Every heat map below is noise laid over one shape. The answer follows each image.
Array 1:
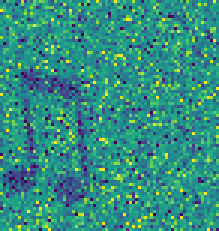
dark pair of musical notes
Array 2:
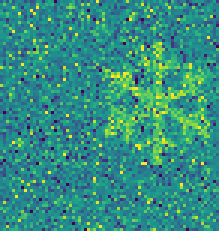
light snowflake
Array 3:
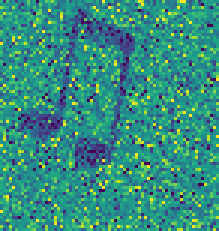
dark pair of musical notes
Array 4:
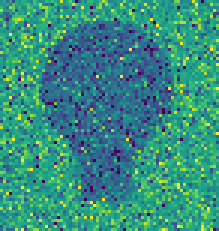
dark light bulb
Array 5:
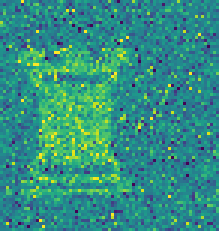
light chess rook
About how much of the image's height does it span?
two thirds
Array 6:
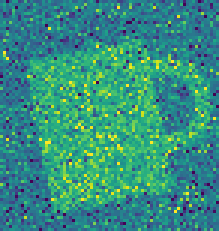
light cup
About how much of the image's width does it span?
nearly all
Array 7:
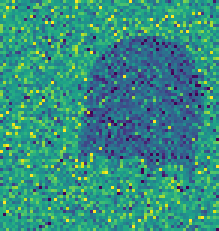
dark ghost
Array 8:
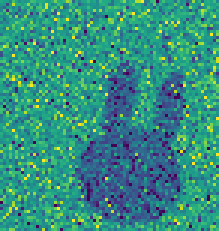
dark rabbit's head
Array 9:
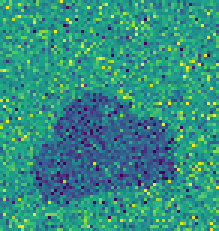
dark cloud
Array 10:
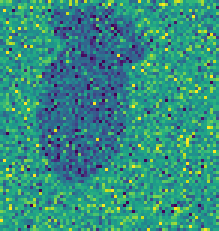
dark footprint
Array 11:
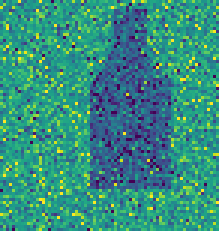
dark bottle
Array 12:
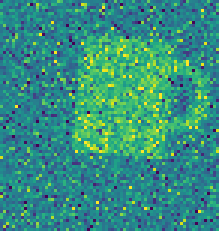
light cup
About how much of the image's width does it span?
two thirds
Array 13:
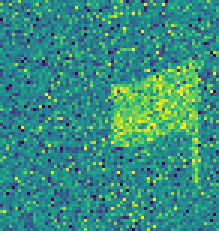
light flag
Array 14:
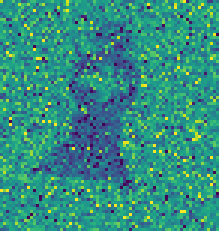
dark chess bishop
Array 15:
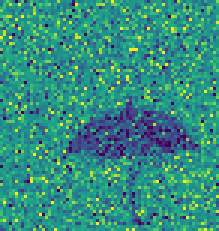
dark umbrella
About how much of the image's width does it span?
two thirds
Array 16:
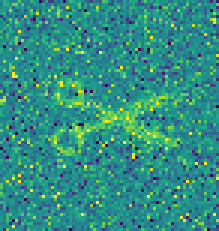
light pair of scissors
